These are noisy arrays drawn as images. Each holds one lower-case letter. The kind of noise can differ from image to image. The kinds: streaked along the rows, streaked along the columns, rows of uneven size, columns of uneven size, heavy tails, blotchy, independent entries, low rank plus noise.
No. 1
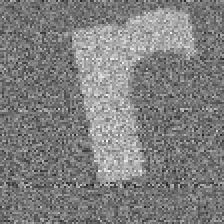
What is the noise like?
rows of uneven size
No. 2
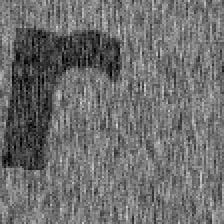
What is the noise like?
streaked along the columns
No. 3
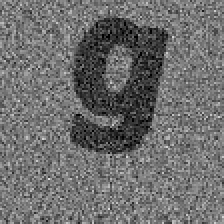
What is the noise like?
low rank plus noise
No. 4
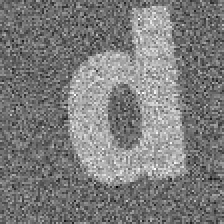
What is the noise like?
low rank plus noise
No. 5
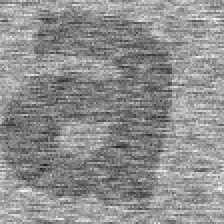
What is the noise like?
streaked along the rows
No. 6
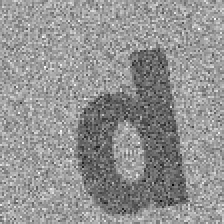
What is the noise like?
independent entries
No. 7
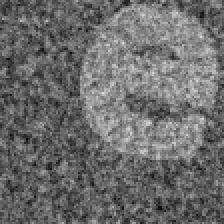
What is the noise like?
blotchy
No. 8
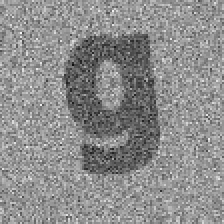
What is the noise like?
low rank plus noise
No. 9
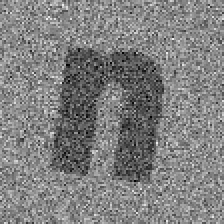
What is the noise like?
low rank plus noise
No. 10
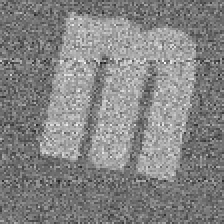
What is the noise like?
rows of uneven size
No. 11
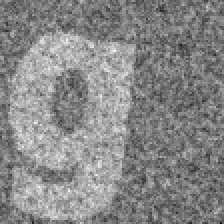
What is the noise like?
blotchy
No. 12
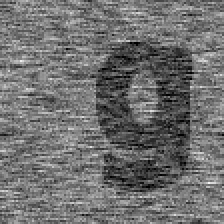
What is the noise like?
streaked along the rows
